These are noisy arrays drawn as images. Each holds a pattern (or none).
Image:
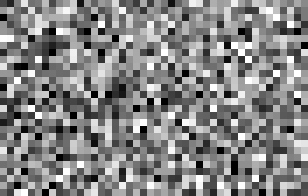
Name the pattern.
only noise
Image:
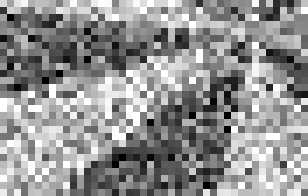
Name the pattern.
spokes from one point
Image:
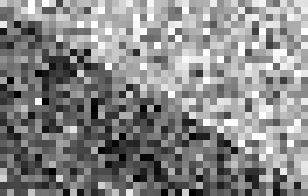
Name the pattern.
a sharp edge
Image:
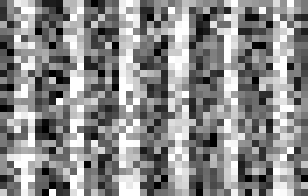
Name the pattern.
vertical stripes
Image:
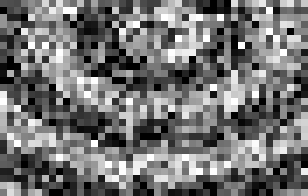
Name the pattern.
rings round one point
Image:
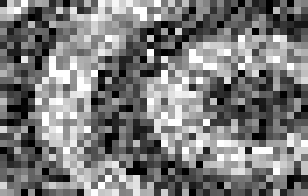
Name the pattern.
rings round one point
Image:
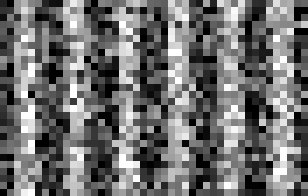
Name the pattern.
vertical stripes
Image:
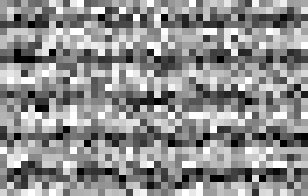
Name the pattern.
horizontal stripes
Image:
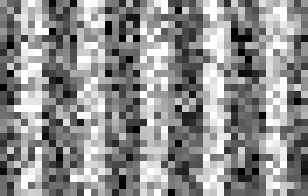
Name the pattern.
vertical stripes
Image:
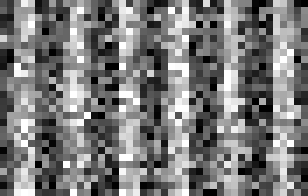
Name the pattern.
vertical stripes
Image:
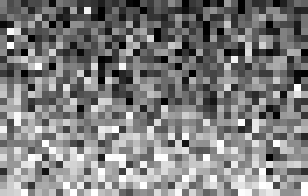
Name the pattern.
a smooth slope
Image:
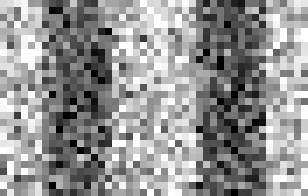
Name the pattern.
vertical stripes
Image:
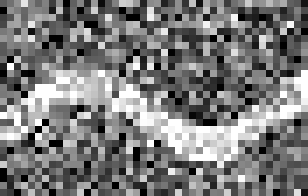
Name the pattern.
a wavy band
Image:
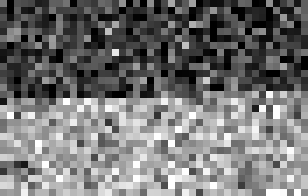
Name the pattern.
a sharp edge
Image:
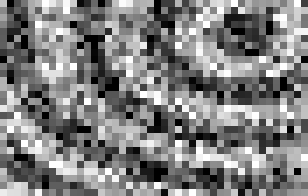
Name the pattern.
rings round one point
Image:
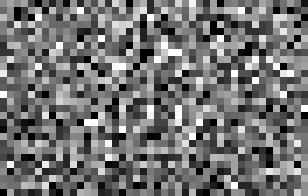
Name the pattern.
only noise
